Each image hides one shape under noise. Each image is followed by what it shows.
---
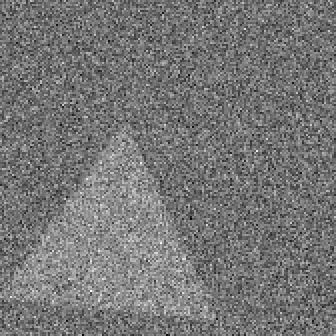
triangle
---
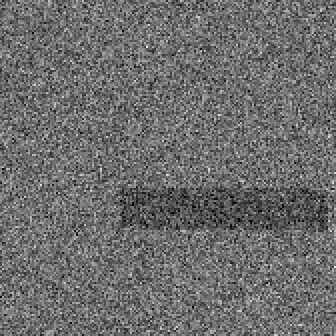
bar
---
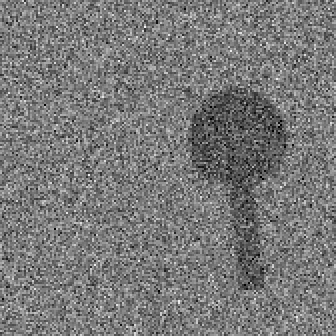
lollipop
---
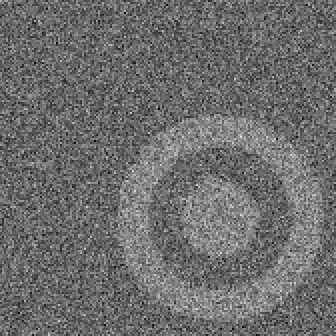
bullseye
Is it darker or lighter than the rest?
lighter
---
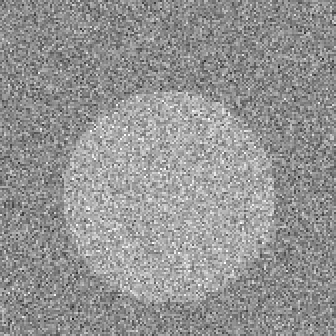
disc
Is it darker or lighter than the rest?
lighter
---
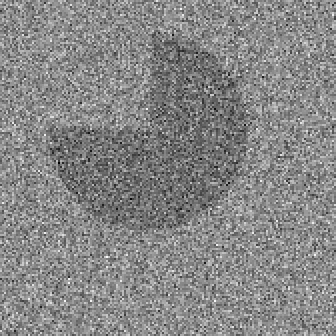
disc with a wedge cut out
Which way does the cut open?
up and left
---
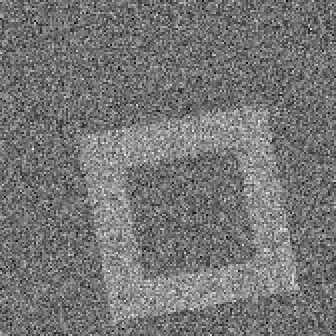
square frame
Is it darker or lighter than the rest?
lighter
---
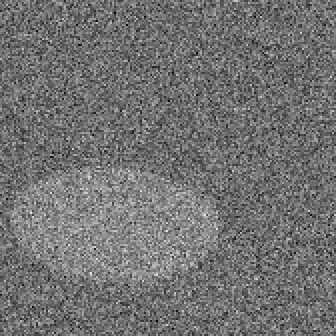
ellipse
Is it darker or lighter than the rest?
lighter
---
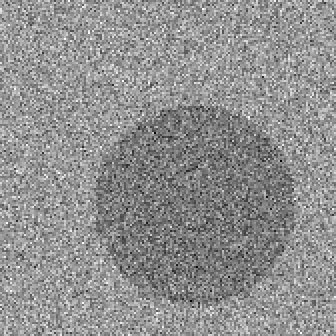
disc
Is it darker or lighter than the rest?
darker
